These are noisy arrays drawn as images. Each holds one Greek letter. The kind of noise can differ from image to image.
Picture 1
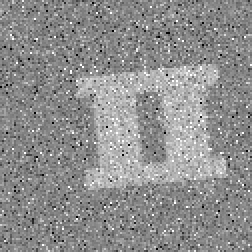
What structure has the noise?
heavy tails
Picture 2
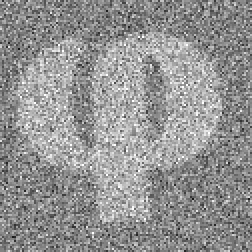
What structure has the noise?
independent entries
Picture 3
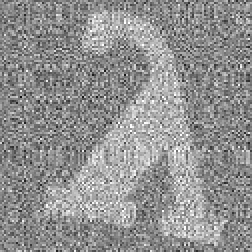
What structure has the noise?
low rank plus noise
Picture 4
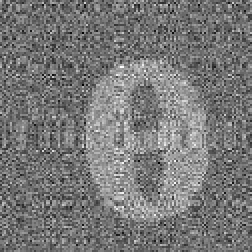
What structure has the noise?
low rank plus noise
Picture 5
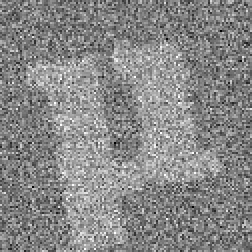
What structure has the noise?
low rank plus noise
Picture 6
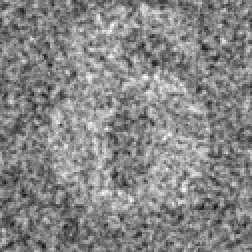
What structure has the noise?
blotchy
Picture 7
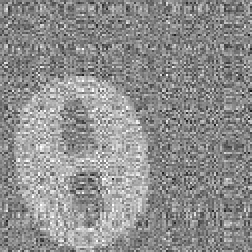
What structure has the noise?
low rank plus noise
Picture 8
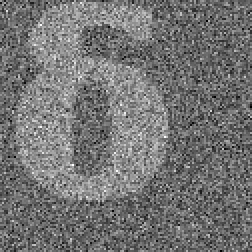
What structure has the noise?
independent entries
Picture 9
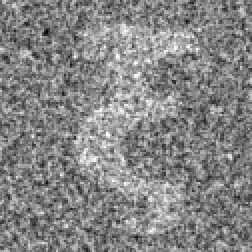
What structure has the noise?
blotchy
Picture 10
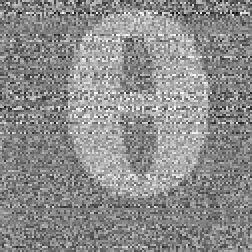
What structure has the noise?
rows of uneven size
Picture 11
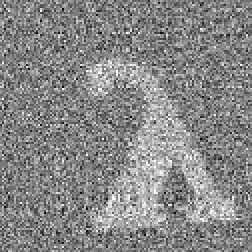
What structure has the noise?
low rank plus noise
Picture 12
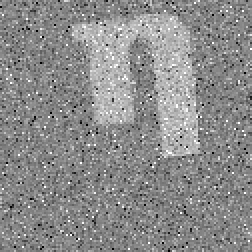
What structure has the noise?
heavy tails
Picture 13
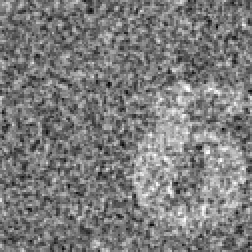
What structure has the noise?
blotchy
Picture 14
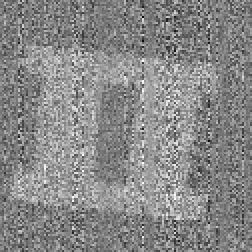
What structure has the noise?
columns of uneven size
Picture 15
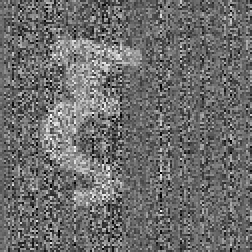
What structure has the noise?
columns of uneven size
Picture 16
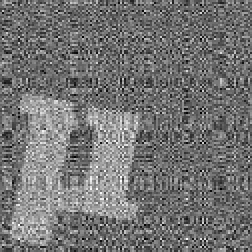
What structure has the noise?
low rank plus noise
